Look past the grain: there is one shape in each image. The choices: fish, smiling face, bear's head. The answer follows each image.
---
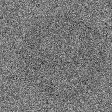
dark smiling face
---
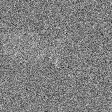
light fish
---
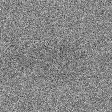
dark fish
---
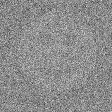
light smiling face
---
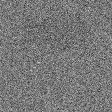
dark fish
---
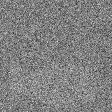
light fish
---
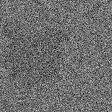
dark bear's head
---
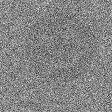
dark smiling face
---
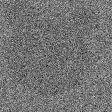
dark bear's head
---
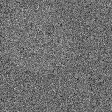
light smiling face
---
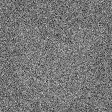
light bear's head
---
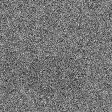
dark fish
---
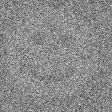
light smiling face
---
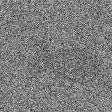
dark fish
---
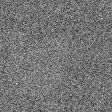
light bear's head
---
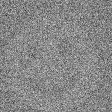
light smiling face
